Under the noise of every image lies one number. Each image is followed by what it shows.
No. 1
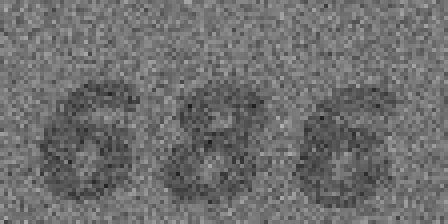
686
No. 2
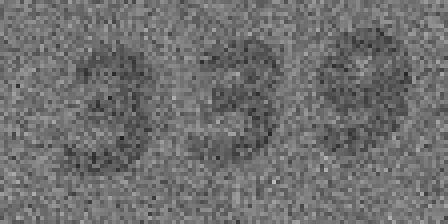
339
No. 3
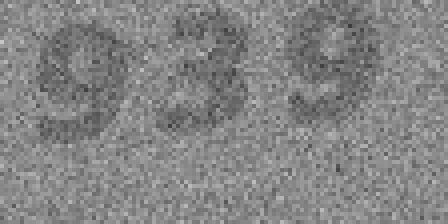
939
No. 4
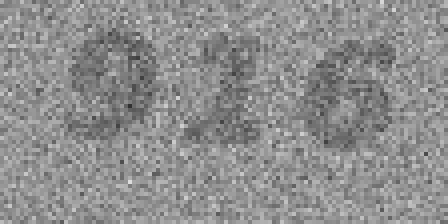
916
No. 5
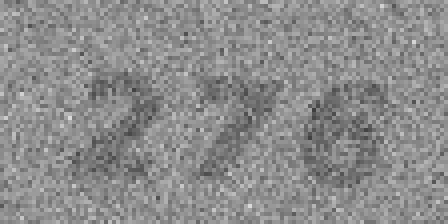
276
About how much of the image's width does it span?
two thirds
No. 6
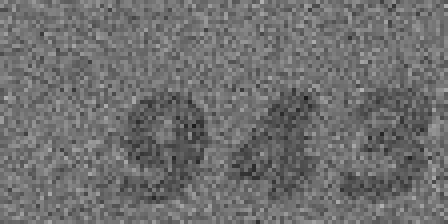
943
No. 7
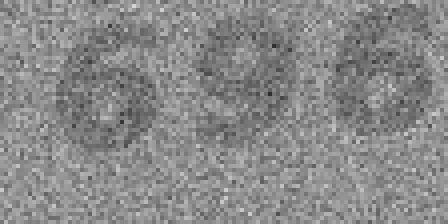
696
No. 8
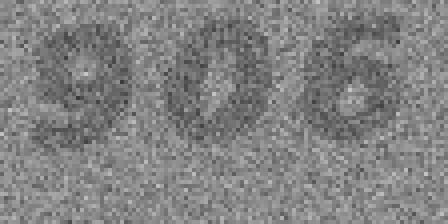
906
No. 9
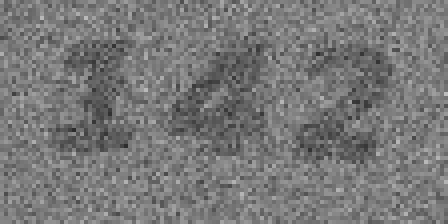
142
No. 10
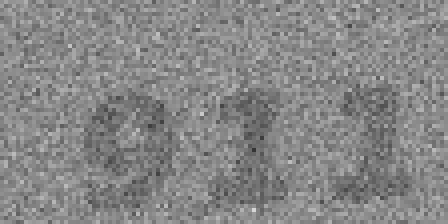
911
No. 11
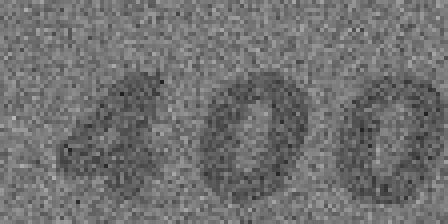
400
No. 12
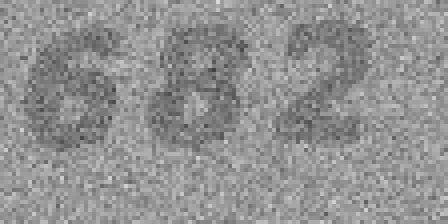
682
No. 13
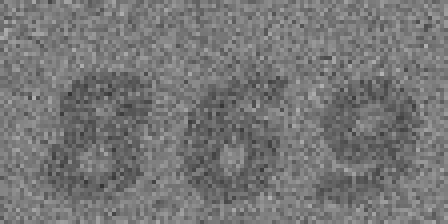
869
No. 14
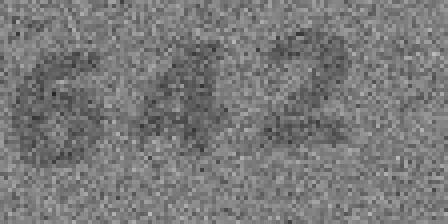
642
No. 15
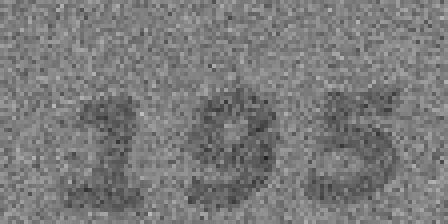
195
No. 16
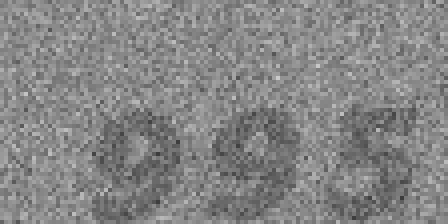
995
